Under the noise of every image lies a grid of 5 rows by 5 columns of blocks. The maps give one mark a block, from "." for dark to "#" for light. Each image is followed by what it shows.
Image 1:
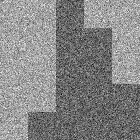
##.##
##..#
##..#
##...
#....
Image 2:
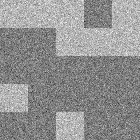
###.#
..###
.....
#....
..#..
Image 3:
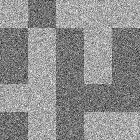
#.###
.#.#.
.#.#.
##...
.#.##
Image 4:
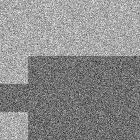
#####
#####
#....
.....
#....
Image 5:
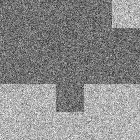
....#
.....
.....
##.##
#####
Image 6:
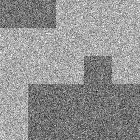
..###
#####
###.#
#....
#....
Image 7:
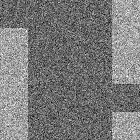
....#
#...#
#...#
#....
#...#
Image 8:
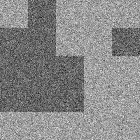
#.###
..##.
...##
...##
#####
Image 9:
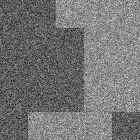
..###
...##
...##
...##
.###.
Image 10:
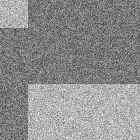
#....
.....
.....
.####
.####
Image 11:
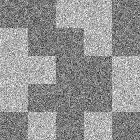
..##.
#..#.
##..#
#...#
.#.#.
